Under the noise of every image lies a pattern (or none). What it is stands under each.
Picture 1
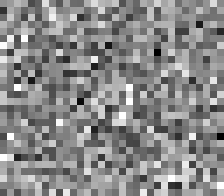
only noise
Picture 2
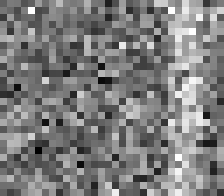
one vertical stripe
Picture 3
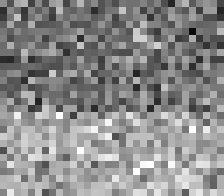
a sharp edge
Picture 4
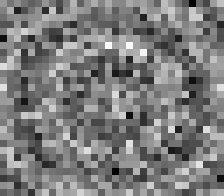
rings round one point
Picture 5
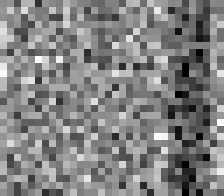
one vertical stripe
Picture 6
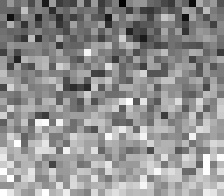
a smooth slope
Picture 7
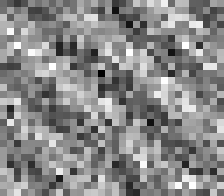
diagonal stripes
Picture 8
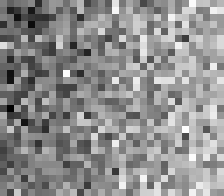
a smooth slope
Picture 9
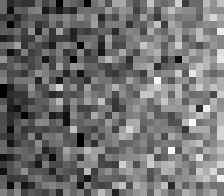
a smooth slope
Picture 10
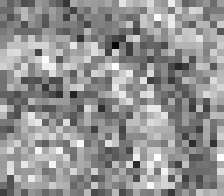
rings round one point
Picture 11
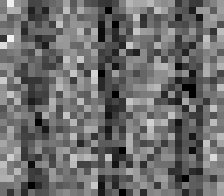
vertical stripes
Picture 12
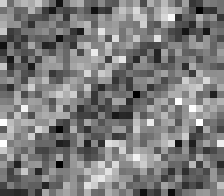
diagonal stripes
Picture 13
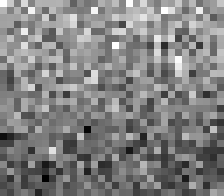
a smooth slope
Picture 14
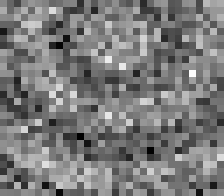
rings round one point
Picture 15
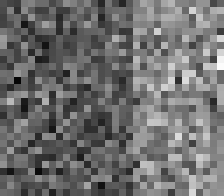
a sharp edge
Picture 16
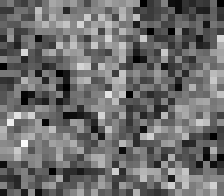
spokes from one point
